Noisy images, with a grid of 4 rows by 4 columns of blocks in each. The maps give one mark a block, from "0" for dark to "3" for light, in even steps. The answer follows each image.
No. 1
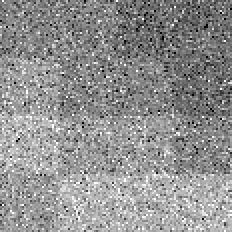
1 1 0 0
2 1 1 0
3 2 2 1
2 3 3 3
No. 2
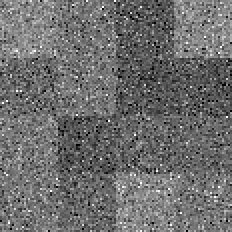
3 2 0 3
1 2 0 0
2 0 1 1
2 1 3 2
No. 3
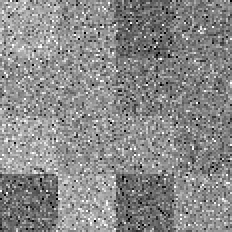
3 2 0 1
2 2 1 1
3 2 2 1
0 3 0 2
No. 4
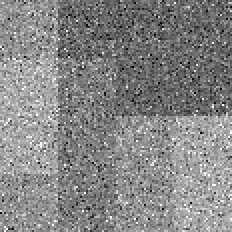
2 0 0 0
3 1 0 0
3 1 2 3
2 1 2 3
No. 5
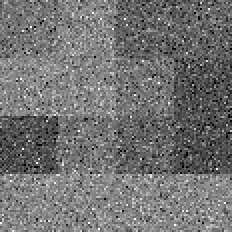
2 3 1 1
3 3 2 0
0 2 1 0
3 3 3 3
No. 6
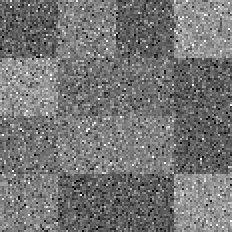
0 2 0 3
3 1 1 0
1 2 2 0
2 0 0 3
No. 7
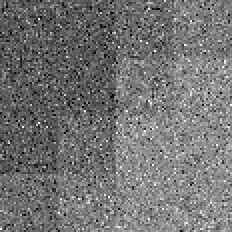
0 0 1 2
0 0 2 3
0 1 3 3
1 2 3 3
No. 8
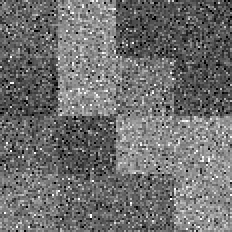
1 3 0 0
0 3 2 0
1 0 3 3
2 1 1 3
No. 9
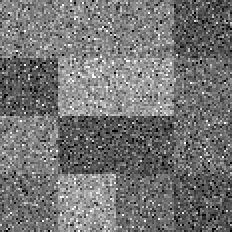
2 2 2 0
0 3 3 1
2 0 0 1
1 3 1 0
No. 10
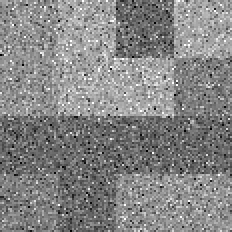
2 3 0 3
2 3 3 1
0 0 0 0
1 0 2 2
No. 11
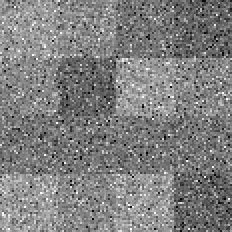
3 2 1 0
2 0 3 2
1 1 1 1
3 2 3 0
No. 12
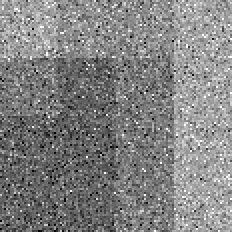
3 2 2 3
1 0 1 3
0 0 1 3
0 0 1 3
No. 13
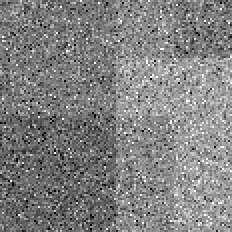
1 1 2 1
1 1 3 3
0 0 2 3
0 0 2 3
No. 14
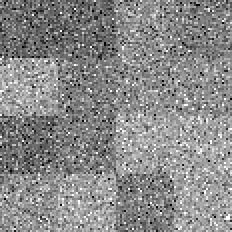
0 0 2 1
3 1 2 2
0 1 3 3
2 3 1 3
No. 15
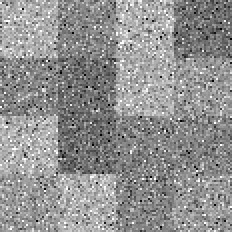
3 1 3 0
1 0 3 2
3 0 1 1
2 3 1 2
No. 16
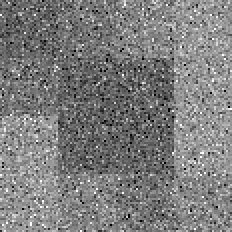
0 1 2 3
1 0 0 3
3 0 0 3
3 2 1 2
